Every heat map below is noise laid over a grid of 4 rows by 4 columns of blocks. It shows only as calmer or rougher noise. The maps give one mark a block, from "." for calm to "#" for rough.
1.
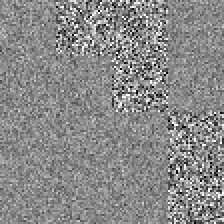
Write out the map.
. # # .
. . # .
. . . #
. . . #
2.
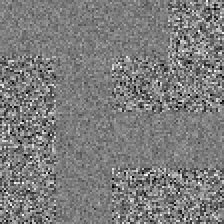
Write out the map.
. . . #
# . # #
# . . .
# . # #
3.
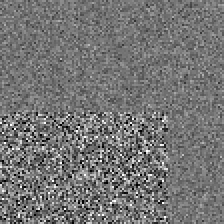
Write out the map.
. . . .
. . . .
# # # .
# # # .
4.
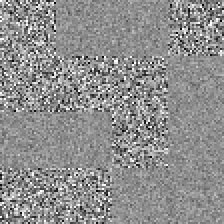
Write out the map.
# . . #
# # # .
. . # .
# # . .
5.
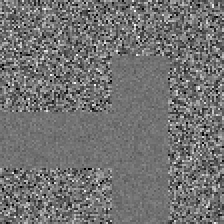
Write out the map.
# # # #
# # . #
. . . #
# # . #
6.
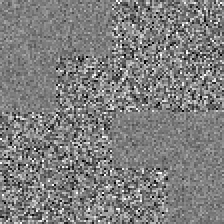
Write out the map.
. . # #
. # # #
# # . .
# # # .
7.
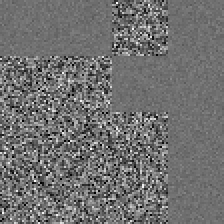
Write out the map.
. . # .
# # . .
# # # .
# # # .
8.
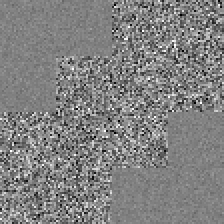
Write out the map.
. . # #
. # # #
# # # .
# # . .
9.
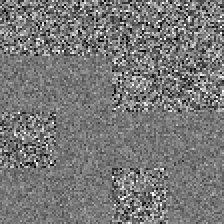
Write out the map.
# # # #
. . # #
# . . .
. . # .
